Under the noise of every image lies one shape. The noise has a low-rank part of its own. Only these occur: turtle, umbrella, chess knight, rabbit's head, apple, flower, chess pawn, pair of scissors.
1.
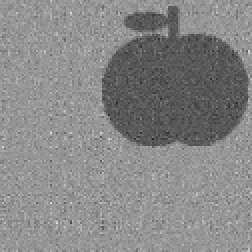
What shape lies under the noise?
apple
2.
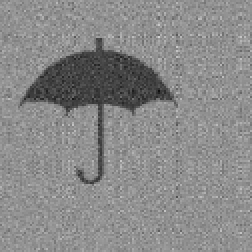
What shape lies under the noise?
umbrella
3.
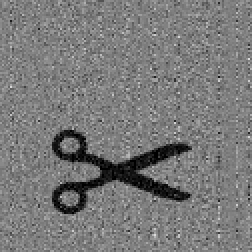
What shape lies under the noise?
pair of scissors
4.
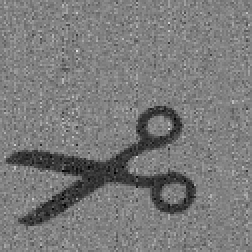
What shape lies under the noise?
pair of scissors
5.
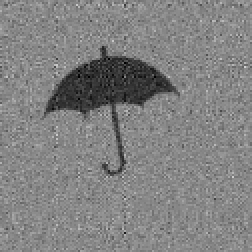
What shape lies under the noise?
umbrella
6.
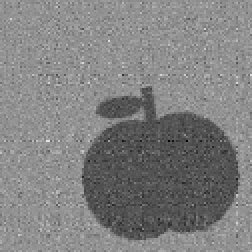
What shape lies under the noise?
apple
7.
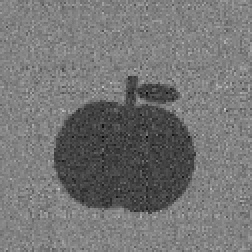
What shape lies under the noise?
apple
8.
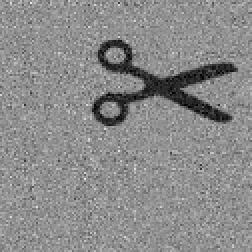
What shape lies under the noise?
pair of scissors
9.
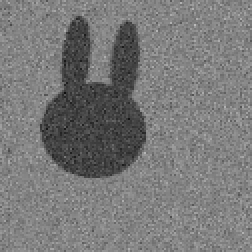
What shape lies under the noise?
rabbit's head
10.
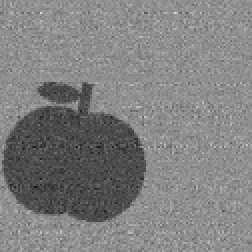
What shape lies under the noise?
apple
